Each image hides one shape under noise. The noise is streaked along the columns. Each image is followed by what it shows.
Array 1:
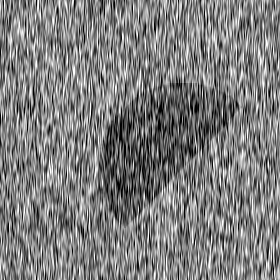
dark half disc
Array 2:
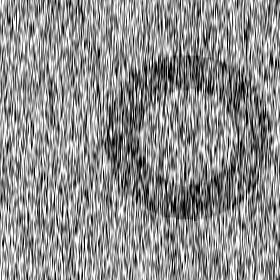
dark ring
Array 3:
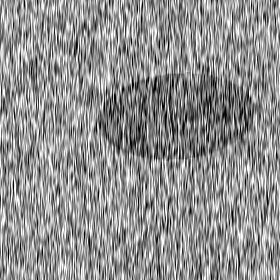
dark ellipse
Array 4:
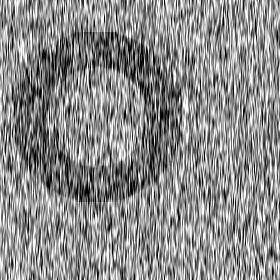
dark ring
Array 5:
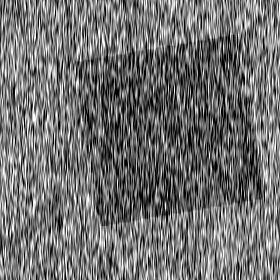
dark square
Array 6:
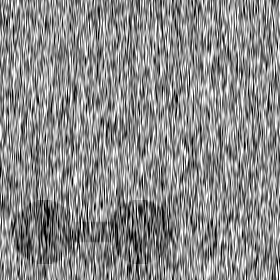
dark dumbbell
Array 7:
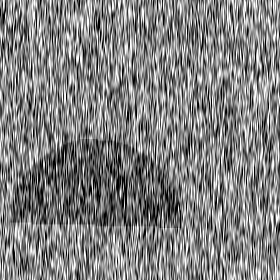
dark half disc
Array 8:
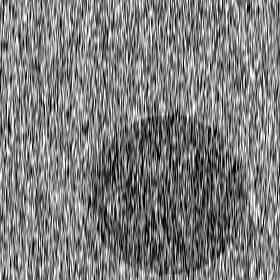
dark disc
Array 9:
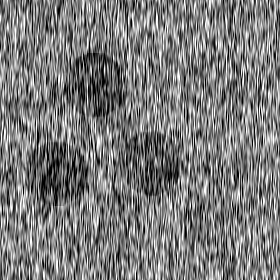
dark three dots
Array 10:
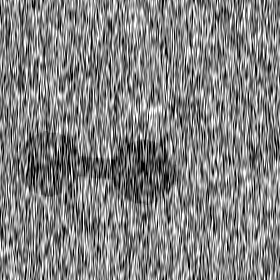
dark dumbbell
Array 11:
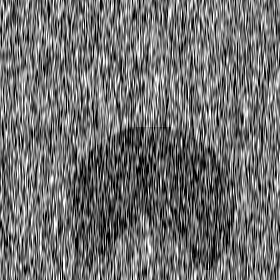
dark disc with a wedge cut out
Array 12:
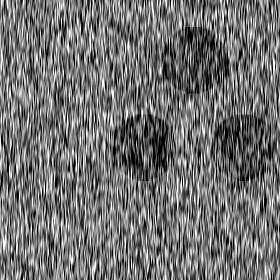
dark three dots
